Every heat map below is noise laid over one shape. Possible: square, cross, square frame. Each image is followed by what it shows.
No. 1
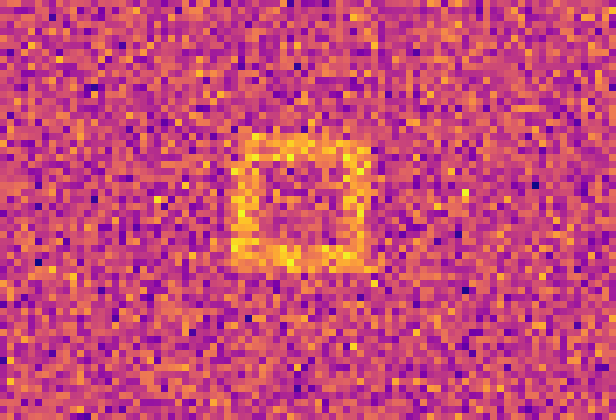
square frame
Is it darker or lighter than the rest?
lighter
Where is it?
centre
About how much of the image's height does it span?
a third
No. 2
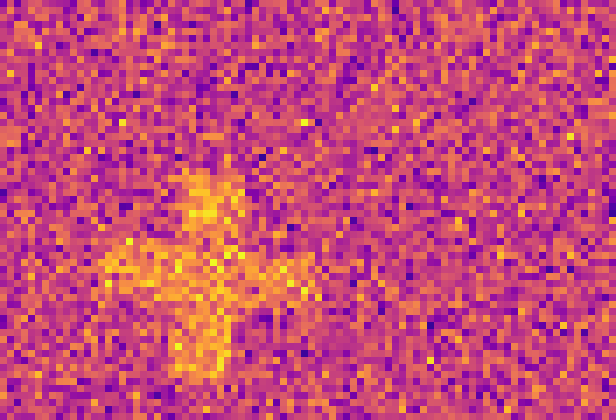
cross
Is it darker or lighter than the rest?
lighter
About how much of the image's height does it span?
half
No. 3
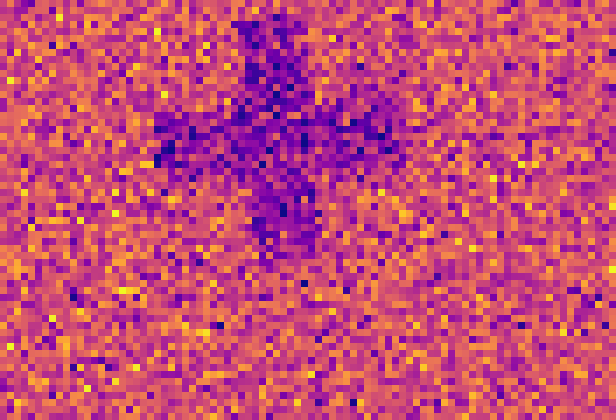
cross
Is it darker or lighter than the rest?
darker
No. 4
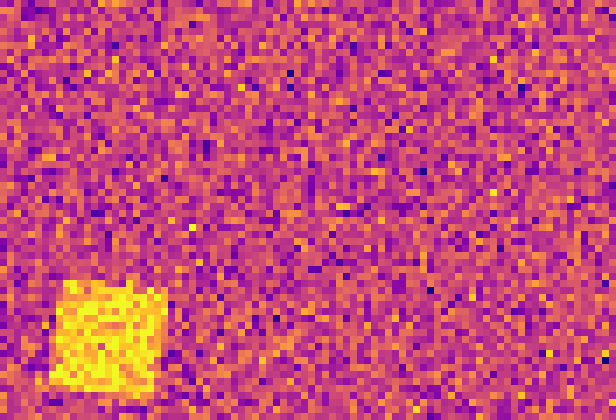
square
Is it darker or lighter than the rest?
lighter
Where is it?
bottom left
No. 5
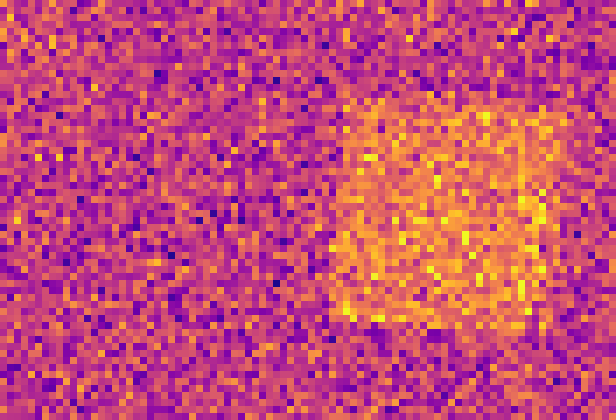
square
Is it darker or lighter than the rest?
lighter
